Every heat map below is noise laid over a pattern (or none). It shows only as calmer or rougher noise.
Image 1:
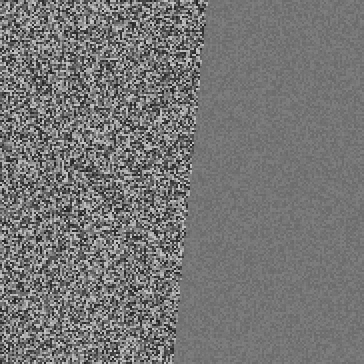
a sharp edge
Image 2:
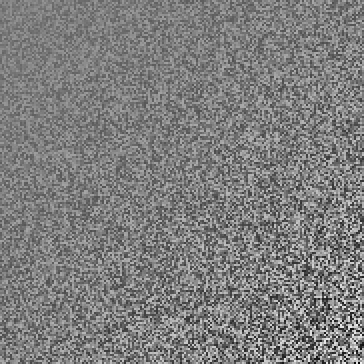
a smooth slope
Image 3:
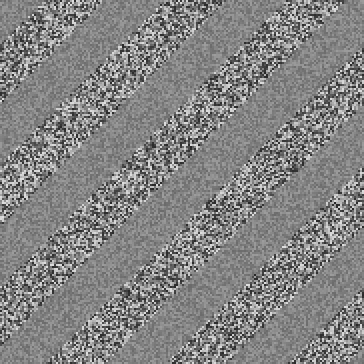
diagonal stripes
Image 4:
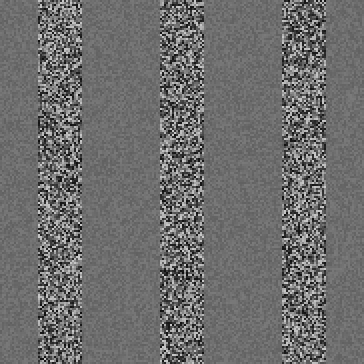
vertical stripes
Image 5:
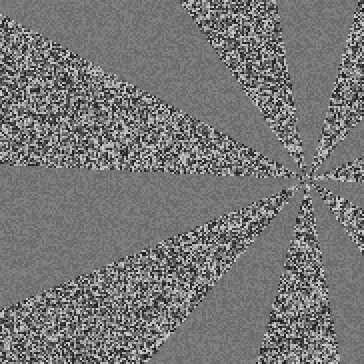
spokes from one point
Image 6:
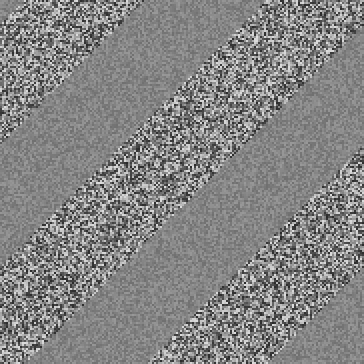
diagonal stripes
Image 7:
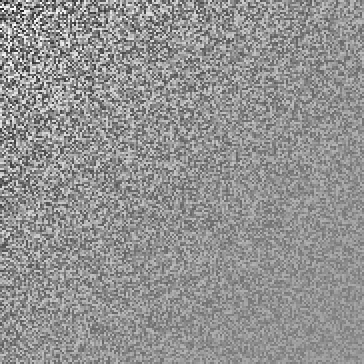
a smooth slope
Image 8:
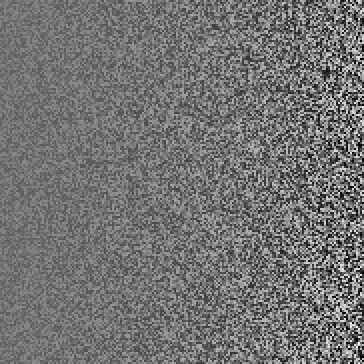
a smooth slope
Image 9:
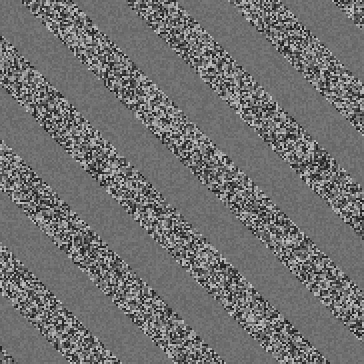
diagonal stripes
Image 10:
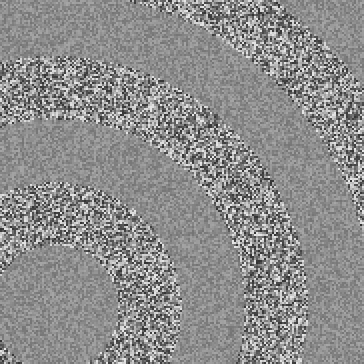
rings round one point
